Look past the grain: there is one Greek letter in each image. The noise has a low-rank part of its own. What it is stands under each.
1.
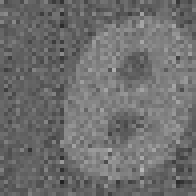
light theta
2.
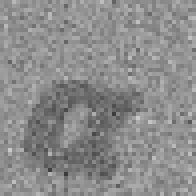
dark alpha
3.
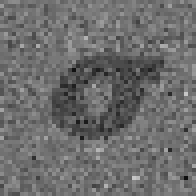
dark sigma
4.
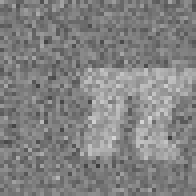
light pi
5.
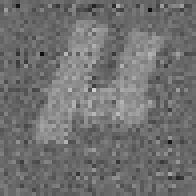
light mu
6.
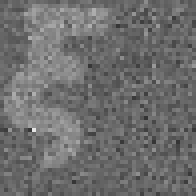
light xi
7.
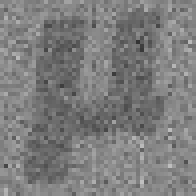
dark mu
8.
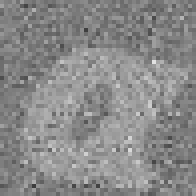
light alpha
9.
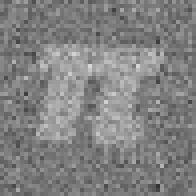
light pi
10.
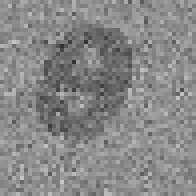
dark theta
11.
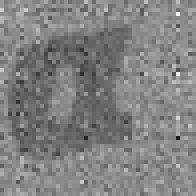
dark alpha
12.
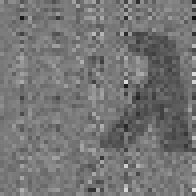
dark lambda
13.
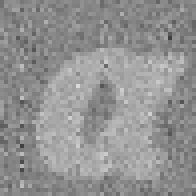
light alpha
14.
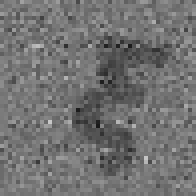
dark xi
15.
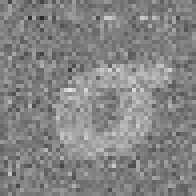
light sigma
